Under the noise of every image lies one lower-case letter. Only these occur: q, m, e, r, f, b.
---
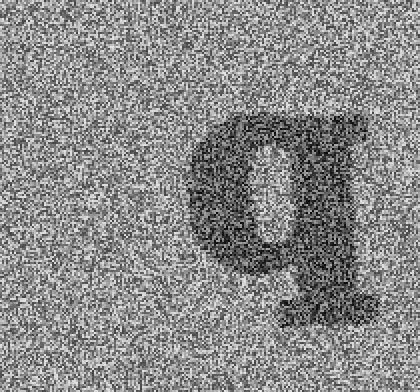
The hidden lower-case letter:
q
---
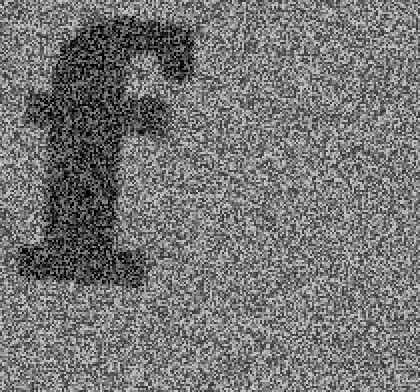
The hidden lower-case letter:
f
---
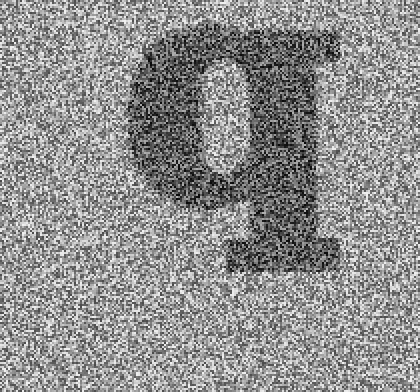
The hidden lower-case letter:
q
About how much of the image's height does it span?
two thirds
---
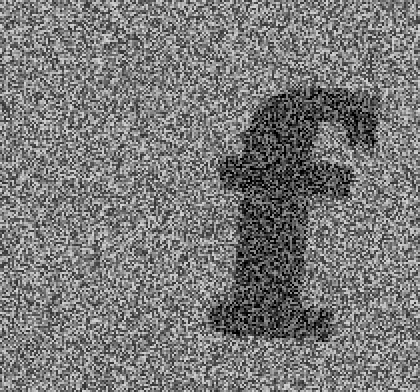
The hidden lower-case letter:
f
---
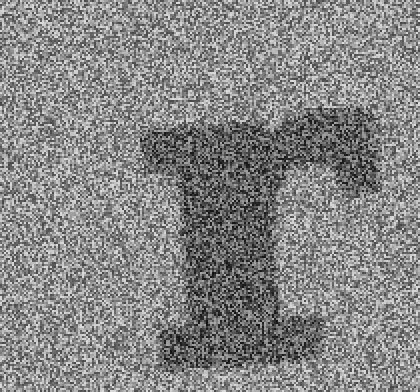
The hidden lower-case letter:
r
